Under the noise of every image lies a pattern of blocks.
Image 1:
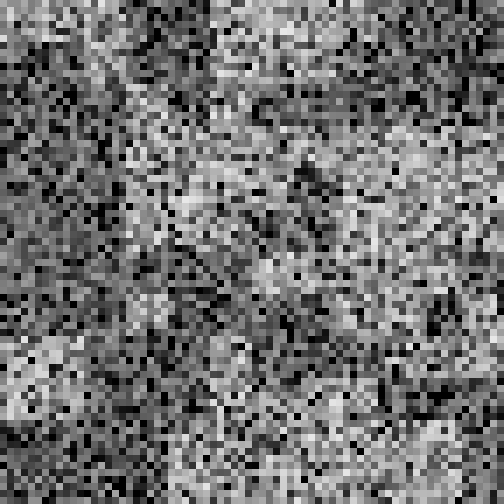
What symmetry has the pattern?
no symmetry
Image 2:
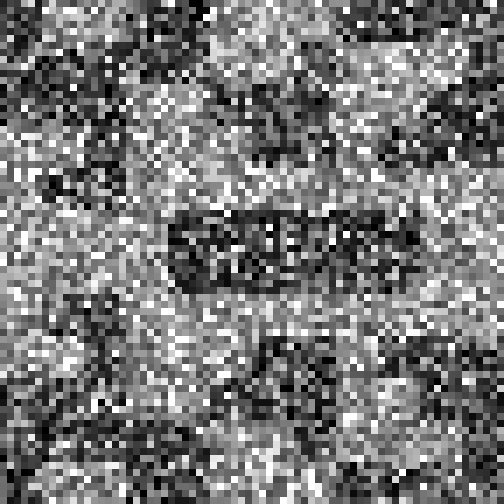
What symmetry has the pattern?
top and bottom mirror each other
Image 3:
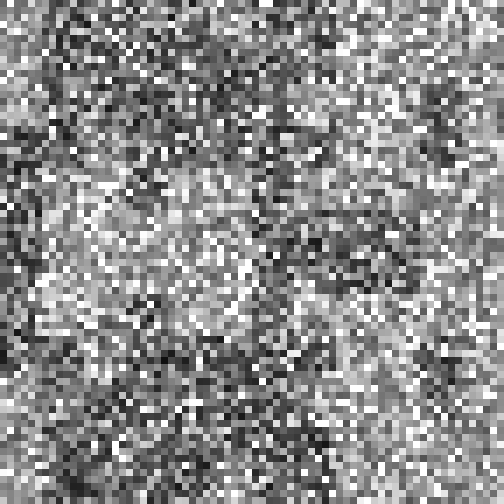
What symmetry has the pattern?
top and bottom mirror each other
